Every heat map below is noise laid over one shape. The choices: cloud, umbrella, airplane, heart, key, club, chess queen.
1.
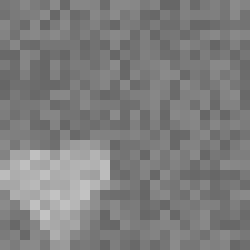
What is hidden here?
light heart, bottom left
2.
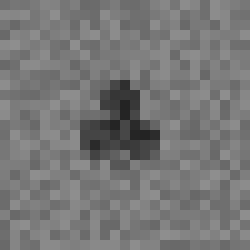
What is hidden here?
dark club, centre
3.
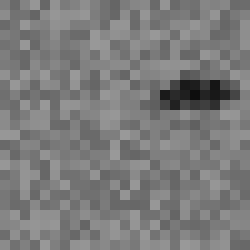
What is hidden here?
dark umbrella, middle right
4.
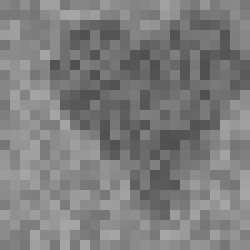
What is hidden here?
dark heart
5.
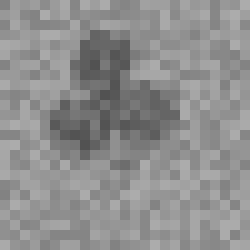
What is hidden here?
dark club
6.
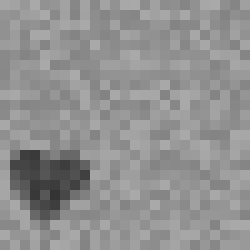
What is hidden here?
dark heart, bottom left
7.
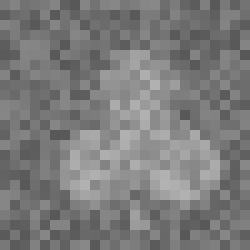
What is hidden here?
light club
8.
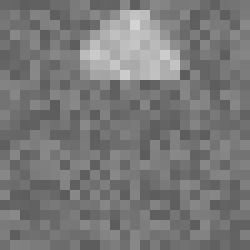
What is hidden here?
light cloud, top middle
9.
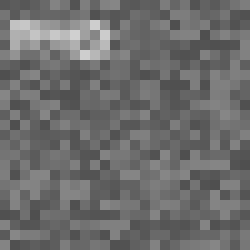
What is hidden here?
light key, top left
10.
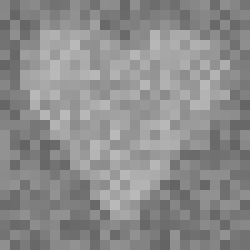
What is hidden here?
light heart
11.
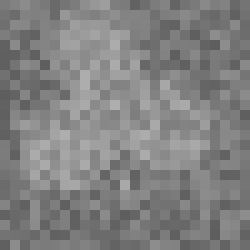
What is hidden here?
light club
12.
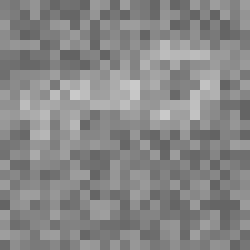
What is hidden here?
light key
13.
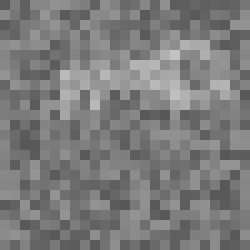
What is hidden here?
light key
